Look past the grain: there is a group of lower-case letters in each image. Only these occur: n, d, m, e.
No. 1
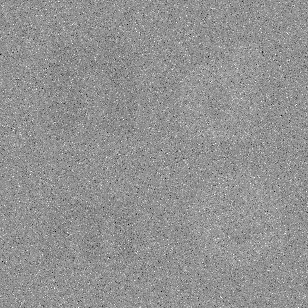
top left: dark n; top right: light d; bottom left: dark m; bottom right: light e
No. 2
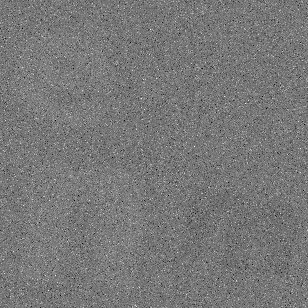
top left: light e; bottom left: light n; bottom right: dark m
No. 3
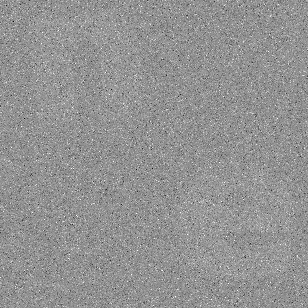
top left: light n; bottom right: light e
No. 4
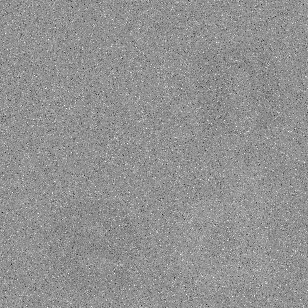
top right: dark n; bottom left: dark e; bottom right: light d
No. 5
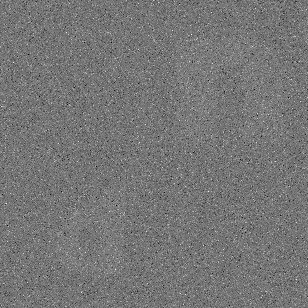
top right: light n; bottom left: light d
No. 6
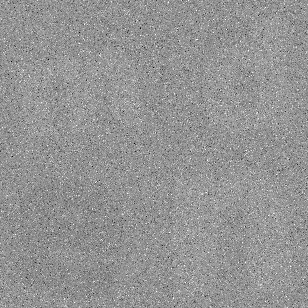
top left: light m; top right: light d; bottom left: dark e; bottom right: light n
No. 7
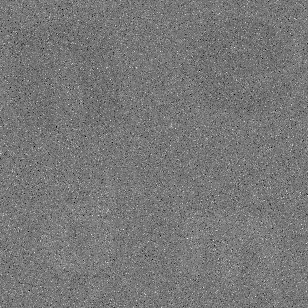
top left: dark n; top right: dark e; bottom left: light d; bottom right: light m
